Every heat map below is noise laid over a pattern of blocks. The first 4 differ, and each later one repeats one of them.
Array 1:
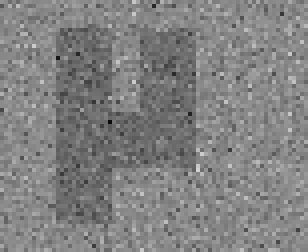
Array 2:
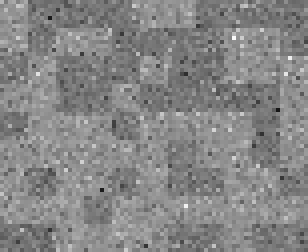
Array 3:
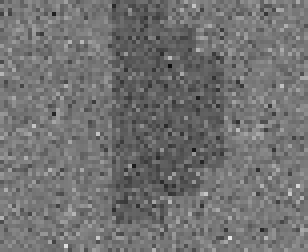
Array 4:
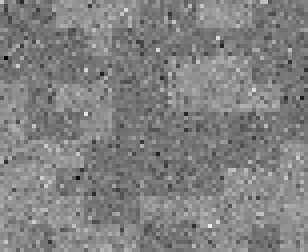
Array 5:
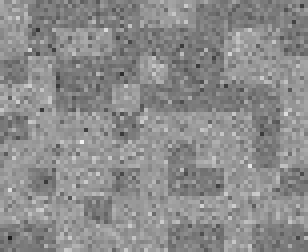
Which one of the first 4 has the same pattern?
2
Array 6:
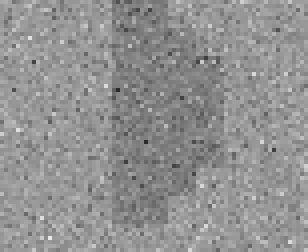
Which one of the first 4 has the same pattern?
3
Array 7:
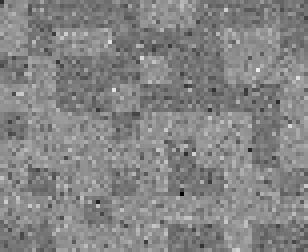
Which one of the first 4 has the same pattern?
2
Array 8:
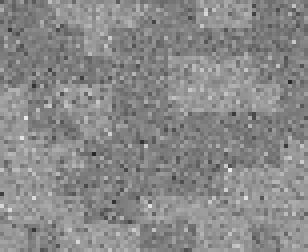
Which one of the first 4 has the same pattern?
4
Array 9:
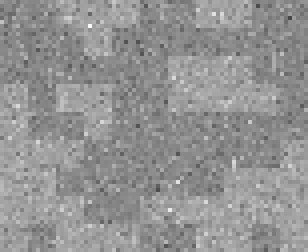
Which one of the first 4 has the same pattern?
4
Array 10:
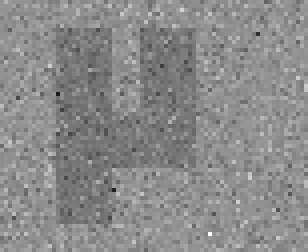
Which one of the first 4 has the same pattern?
1
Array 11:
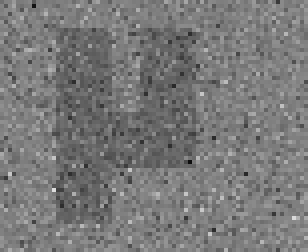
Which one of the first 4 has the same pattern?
1
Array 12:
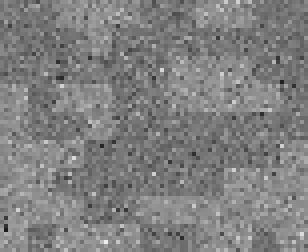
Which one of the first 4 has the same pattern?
4
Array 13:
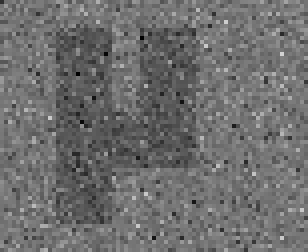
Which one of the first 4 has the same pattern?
1
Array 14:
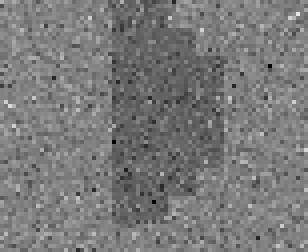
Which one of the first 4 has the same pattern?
3
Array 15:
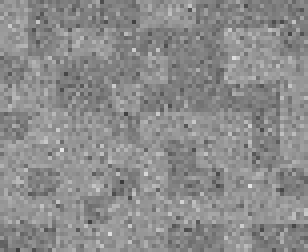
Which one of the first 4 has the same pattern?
2
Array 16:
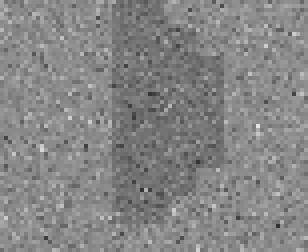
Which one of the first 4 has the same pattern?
3
